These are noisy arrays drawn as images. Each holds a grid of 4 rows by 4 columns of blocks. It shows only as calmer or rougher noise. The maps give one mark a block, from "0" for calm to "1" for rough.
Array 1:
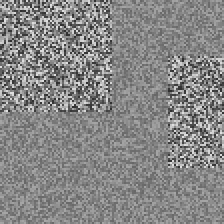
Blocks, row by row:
1 1 0 0
1 1 0 1
0 0 0 1
0 0 0 0
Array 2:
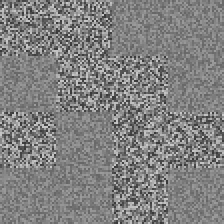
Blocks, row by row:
1 1 0 0
0 1 1 0
1 0 1 1
0 0 1 0
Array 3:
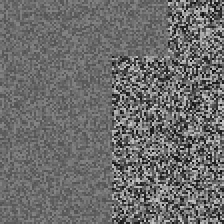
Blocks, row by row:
0 0 0 1
0 0 1 1
0 0 1 1
0 0 1 1
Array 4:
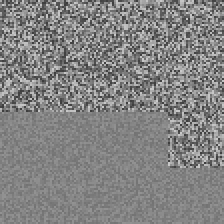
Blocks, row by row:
1 1 1 1
1 1 1 1
0 0 0 1
0 0 0 0
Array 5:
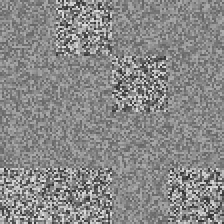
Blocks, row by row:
0 1 0 0
0 0 1 0
0 0 0 0
1 1 0 1
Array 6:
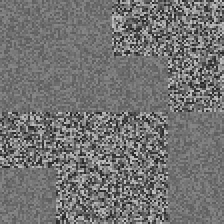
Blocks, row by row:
0 0 1 1
0 0 0 1
1 1 1 0
0 1 1 0
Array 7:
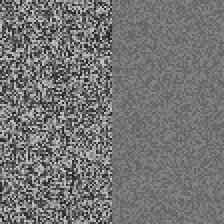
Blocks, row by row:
1 1 0 0
1 1 0 0
1 1 0 0
1 1 0 0
